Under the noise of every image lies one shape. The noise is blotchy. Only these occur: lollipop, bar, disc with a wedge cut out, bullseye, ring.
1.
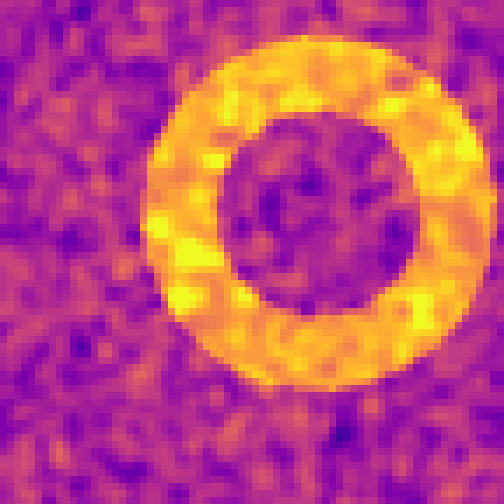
ring
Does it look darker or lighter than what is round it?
lighter
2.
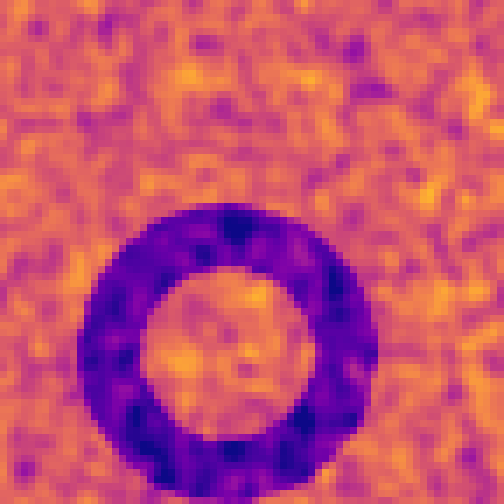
ring
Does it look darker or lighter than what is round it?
darker
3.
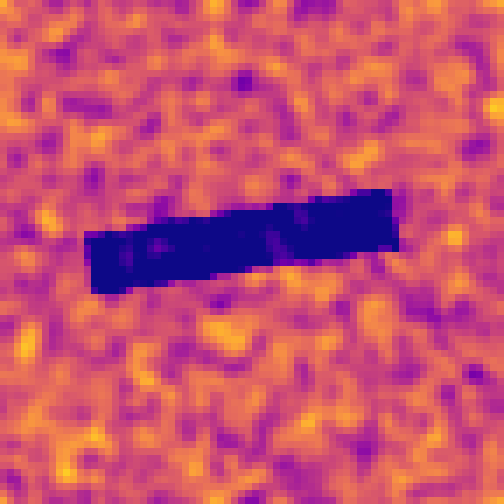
bar
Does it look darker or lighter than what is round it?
darker
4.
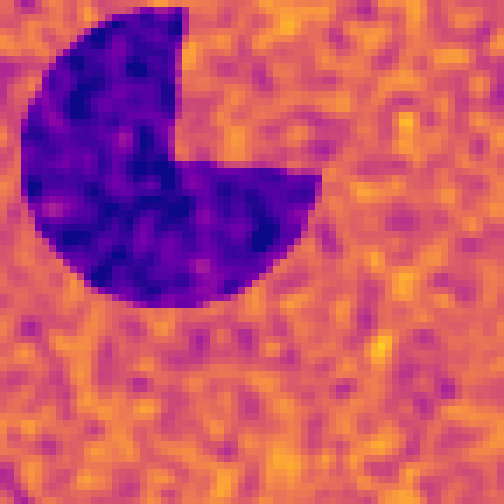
disc with a wedge cut out
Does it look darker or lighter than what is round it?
darker
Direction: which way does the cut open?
up and right
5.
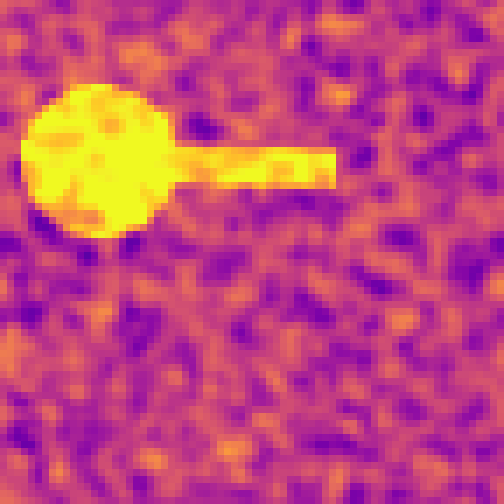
lollipop
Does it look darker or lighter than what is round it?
lighter
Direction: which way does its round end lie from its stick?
left
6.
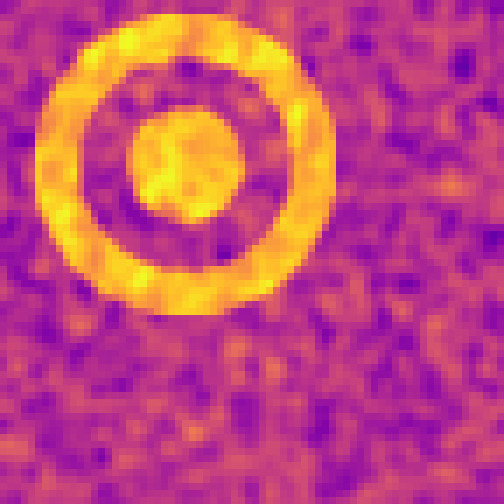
bullseye
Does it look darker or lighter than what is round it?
lighter
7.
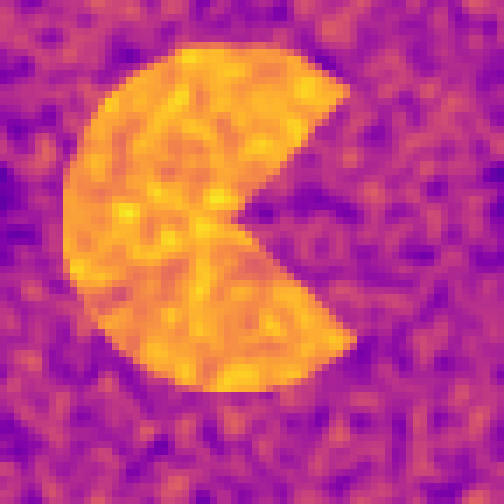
disc with a wedge cut out
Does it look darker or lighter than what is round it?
lighter
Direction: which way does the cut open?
right
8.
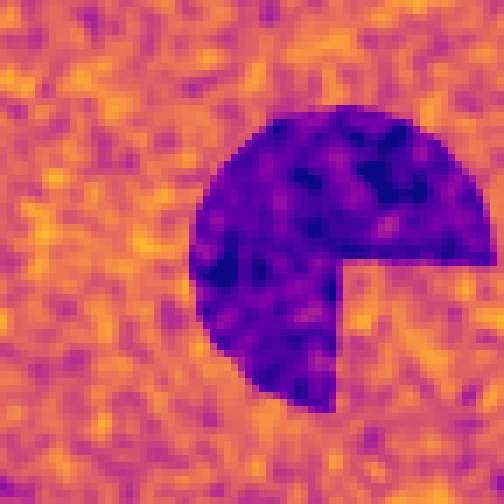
disc with a wedge cut out
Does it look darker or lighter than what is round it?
darker
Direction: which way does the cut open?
down and right
